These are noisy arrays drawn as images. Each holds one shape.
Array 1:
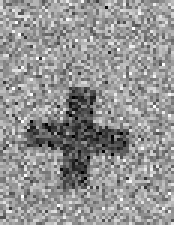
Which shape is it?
cross
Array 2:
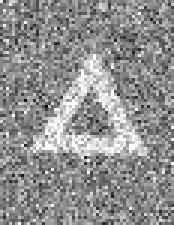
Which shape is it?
triangle frame
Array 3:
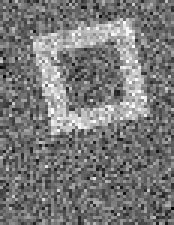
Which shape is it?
square frame
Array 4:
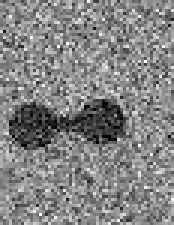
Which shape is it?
dumbbell
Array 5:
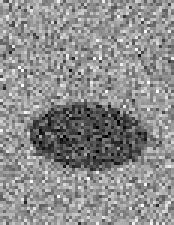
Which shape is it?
ellipse
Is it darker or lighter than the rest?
darker
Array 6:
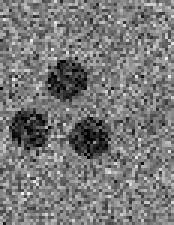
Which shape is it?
three dots
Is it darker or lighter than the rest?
darker
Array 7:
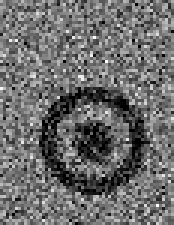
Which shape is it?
bullseye
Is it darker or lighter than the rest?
darker
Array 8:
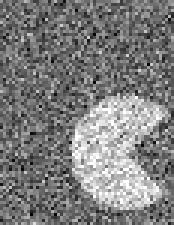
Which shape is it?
disc with a wedge cut out
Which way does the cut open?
right
